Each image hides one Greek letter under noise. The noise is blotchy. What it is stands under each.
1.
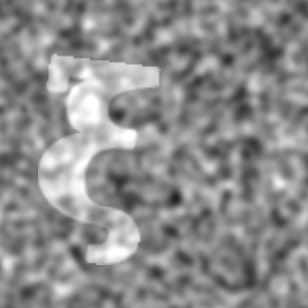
xi
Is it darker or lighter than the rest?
lighter
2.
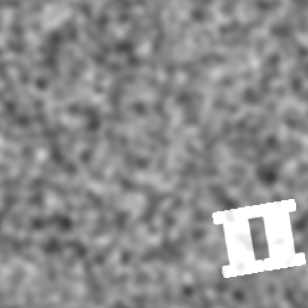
pi
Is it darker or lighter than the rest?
lighter
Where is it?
bottom right
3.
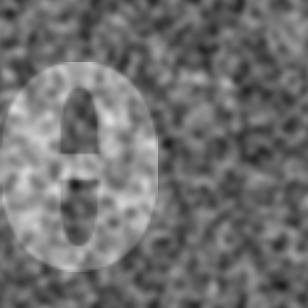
theta
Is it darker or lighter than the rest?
lighter
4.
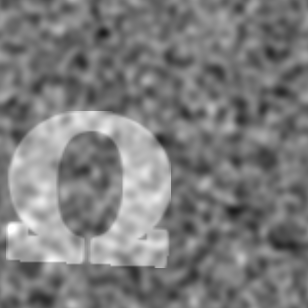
omega
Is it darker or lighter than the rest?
lighter
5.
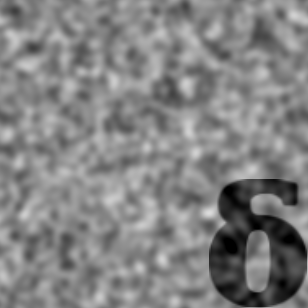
delta
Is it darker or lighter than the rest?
darker
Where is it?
bottom right
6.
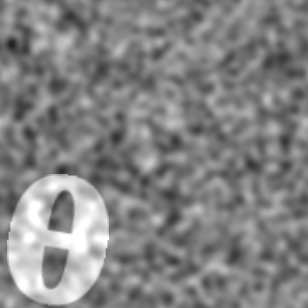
theta
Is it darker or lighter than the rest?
lighter
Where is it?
bottom left
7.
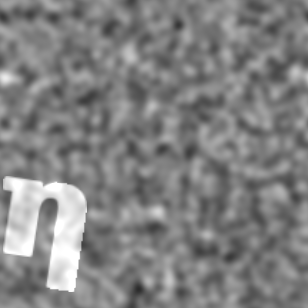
eta
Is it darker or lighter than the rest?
lighter
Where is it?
bottom left
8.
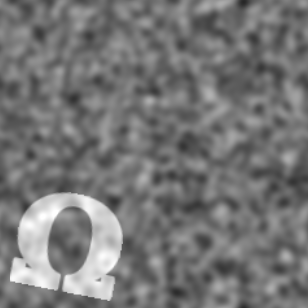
omega
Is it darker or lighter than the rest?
lighter
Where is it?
bottom left
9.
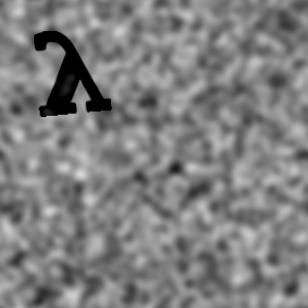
lambda
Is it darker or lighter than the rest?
darker
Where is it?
top left
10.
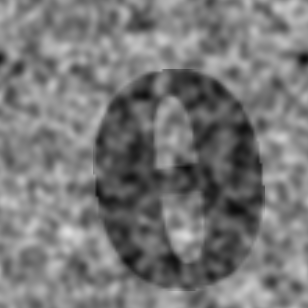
theta
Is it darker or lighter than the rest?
darker
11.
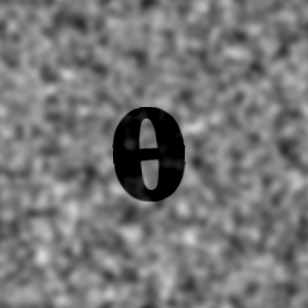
theta
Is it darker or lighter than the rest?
darker
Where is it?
centre
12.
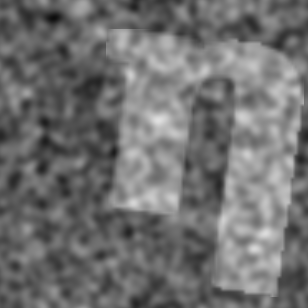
eta
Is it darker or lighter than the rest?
lighter
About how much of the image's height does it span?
nearly all
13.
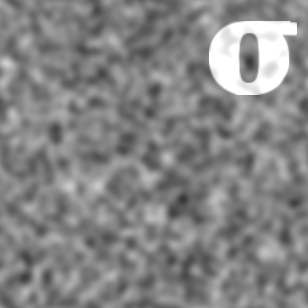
sigma
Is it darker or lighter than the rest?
lighter
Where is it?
top right
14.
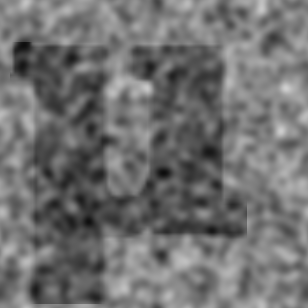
mu
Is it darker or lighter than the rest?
darker
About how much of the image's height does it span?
nearly all
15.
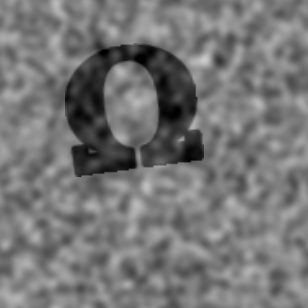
omega
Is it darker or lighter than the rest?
darker
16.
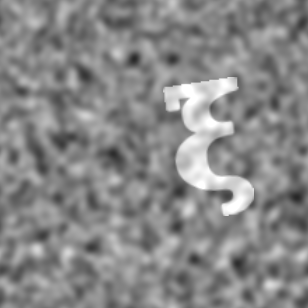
xi
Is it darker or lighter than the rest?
lighter
